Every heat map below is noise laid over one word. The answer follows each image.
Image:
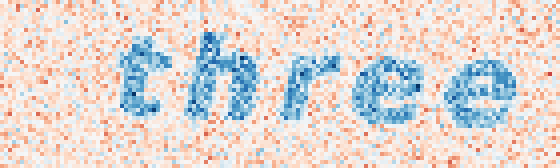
three
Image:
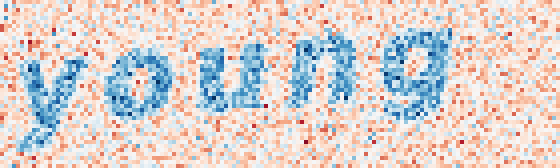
young
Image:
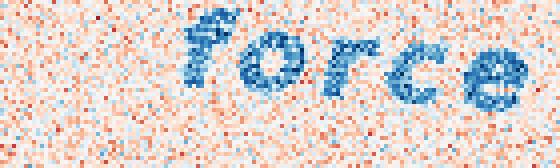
force
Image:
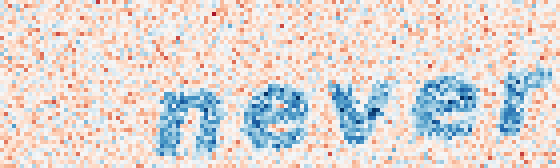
never
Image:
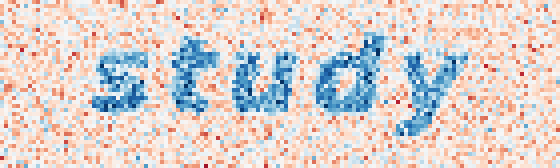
study
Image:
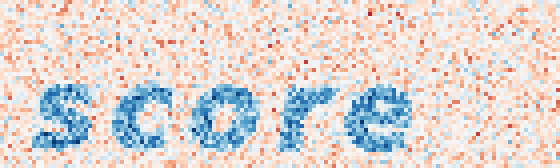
score
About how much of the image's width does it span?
two thirds
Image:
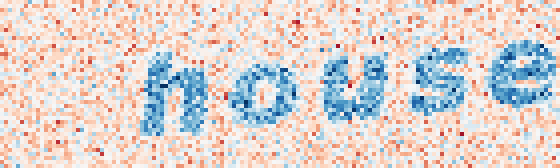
house
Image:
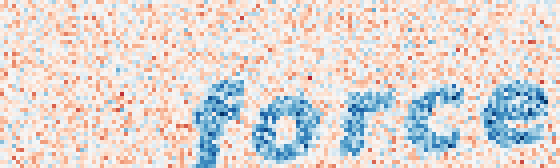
force
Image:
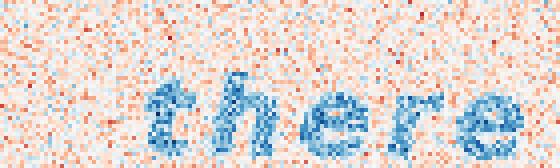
there
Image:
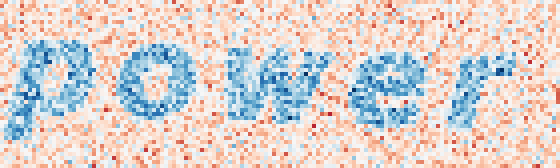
power
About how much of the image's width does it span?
nearly all
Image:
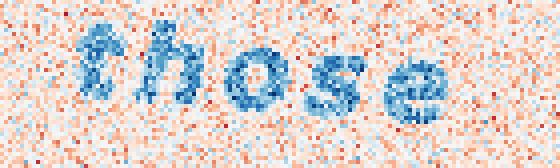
those
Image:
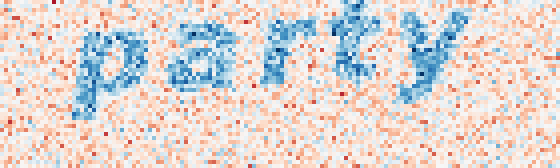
party
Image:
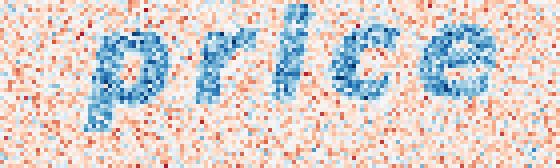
price
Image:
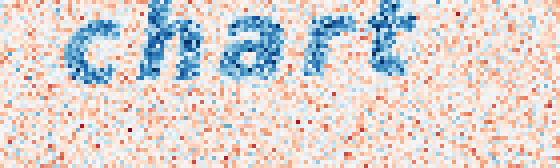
chart
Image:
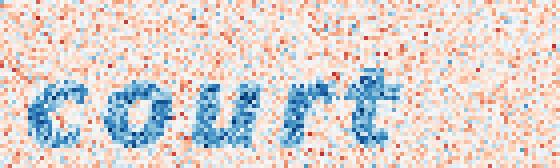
court
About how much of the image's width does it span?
two thirds
